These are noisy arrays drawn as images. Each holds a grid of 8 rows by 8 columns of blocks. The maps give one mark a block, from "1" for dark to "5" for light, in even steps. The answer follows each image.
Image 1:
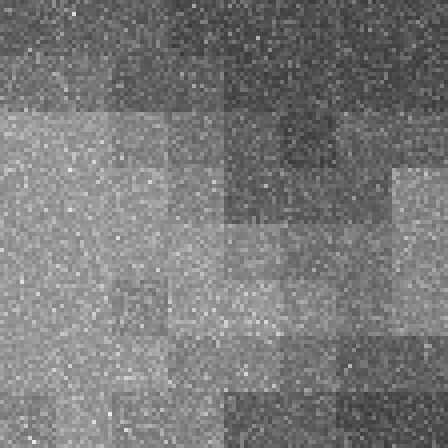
2 2 2 1 1 1 1 1
3 3 2 2 1 1 1 1
5 5 4 3 2 1 2 2
5 5 5 4 2 2 2 4
5 5 5 5 4 3 3 4
5 5 4 5 5 4 3 4
5 5 5 4 4 3 2 2
4 5 4 4 2 2 1 1
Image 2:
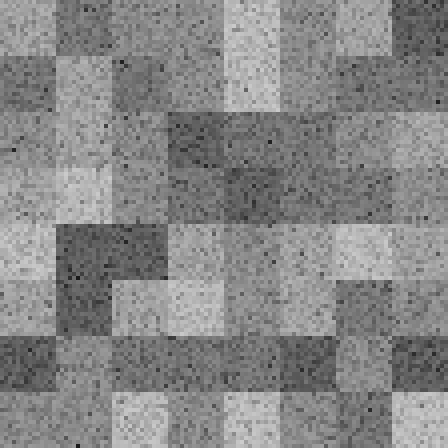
4 2 3 3 5 3 4 1
2 4 2 3 5 3 2 2
3 4 3 1 2 2 3 4
4 5 3 2 1 2 2 3
5 1 1 4 3 4 5 4
4 1 4 5 3 4 2 3
1 3 2 2 2 1 3 1
3 3 5 3 5 3 2 5
